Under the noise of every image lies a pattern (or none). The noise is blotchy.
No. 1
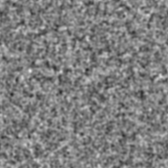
only noise
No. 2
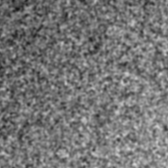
a smooth slope
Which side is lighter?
bottom right
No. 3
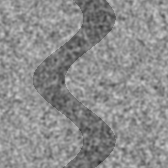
a wavy band
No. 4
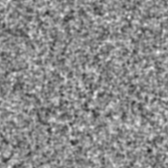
only noise
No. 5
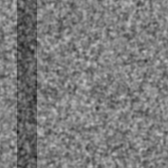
one vertical stripe
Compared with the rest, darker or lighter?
darker
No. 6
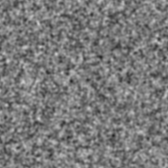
only noise
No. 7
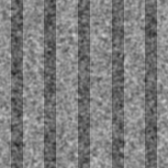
vertical stripes
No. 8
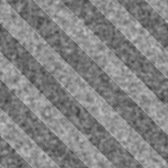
diagonal stripes
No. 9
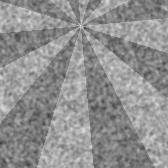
spokes from one point
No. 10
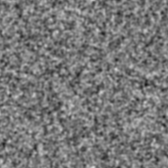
only noise
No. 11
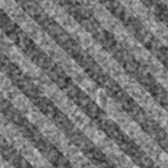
diagonal stripes
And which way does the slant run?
top left to bottom right
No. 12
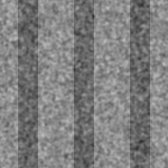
vertical stripes
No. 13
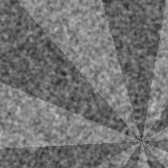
spokes from one point
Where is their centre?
bottom right
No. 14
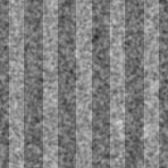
vertical stripes
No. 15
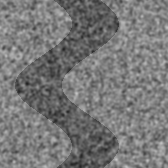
a wavy band
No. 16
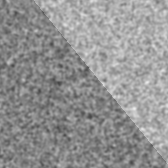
a sharp edge
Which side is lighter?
top right
